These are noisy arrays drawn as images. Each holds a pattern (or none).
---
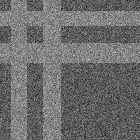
bands of rows crossing bands of columns
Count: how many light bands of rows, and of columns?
2 and 2
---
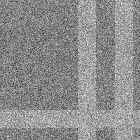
bands of rows crossing bands of columns
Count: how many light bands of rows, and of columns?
1 and 2
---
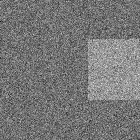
one block
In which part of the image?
middle right
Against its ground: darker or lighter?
lighter
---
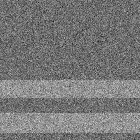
bands of rows
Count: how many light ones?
2
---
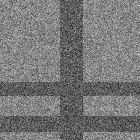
bands of rows crossing bands of columns
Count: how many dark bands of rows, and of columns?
2 and 1
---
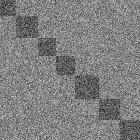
blocks along the diagonal
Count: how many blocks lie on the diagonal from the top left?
7
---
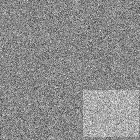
one block
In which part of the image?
bottom right
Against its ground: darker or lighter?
lighter
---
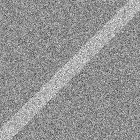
a diagonal band
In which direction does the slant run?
bottom left to top right
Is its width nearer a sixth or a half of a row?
a sixth
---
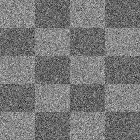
a checkerboard
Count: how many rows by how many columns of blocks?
5 by 4
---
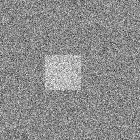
one block
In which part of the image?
centre
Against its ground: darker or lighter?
lighter
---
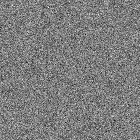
only noise
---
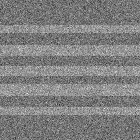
bands of rows
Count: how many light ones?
5
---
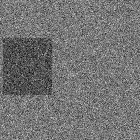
one block
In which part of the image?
middle left
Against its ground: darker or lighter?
darker
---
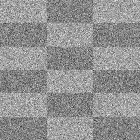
a checkerboard
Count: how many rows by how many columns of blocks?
6 by 3
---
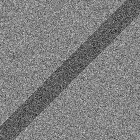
a diagonal band
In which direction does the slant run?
bottom left to top right
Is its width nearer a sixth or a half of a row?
a sixth
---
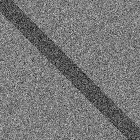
a diagonal band
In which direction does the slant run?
top left to bottom right
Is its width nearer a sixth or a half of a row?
a sixth
